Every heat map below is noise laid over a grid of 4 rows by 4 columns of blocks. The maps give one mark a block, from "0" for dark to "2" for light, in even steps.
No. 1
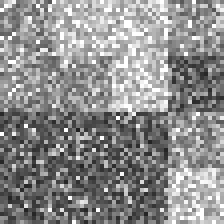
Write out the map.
1221
1120
0001
0002
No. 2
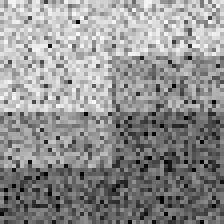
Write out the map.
2222
2211
1100
0000
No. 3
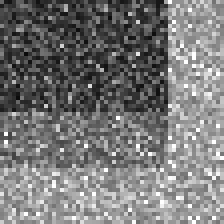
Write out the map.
0002
0002
1112
2222
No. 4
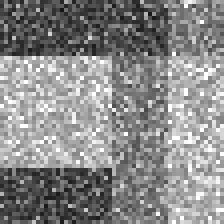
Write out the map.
0001
2212
2212
0012
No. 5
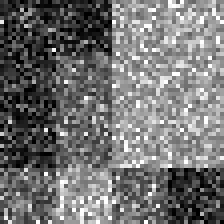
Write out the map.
0022
0122
0122
1210
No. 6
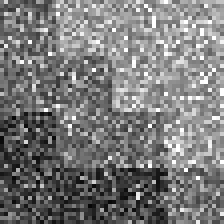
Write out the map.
1222
1122
0112
0001
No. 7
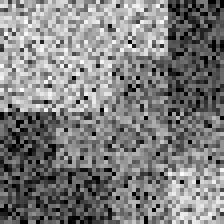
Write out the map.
2220
2210
0111
0012
